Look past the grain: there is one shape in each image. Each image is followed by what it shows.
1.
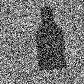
dark bottle
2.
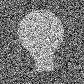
light light bulb
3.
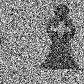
dark chess bishop
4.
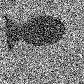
dark fish
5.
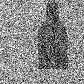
dark bottle
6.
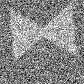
light bow tie
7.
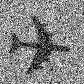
dark airplane
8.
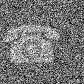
light telephone
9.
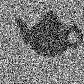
dark teapot
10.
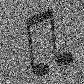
dark pair of musical notes
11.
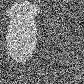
light footprint
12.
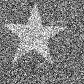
light star
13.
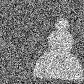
light chess pawn
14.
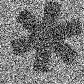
dark asterisk
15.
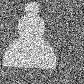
light chess pawn
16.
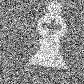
light chess bishop
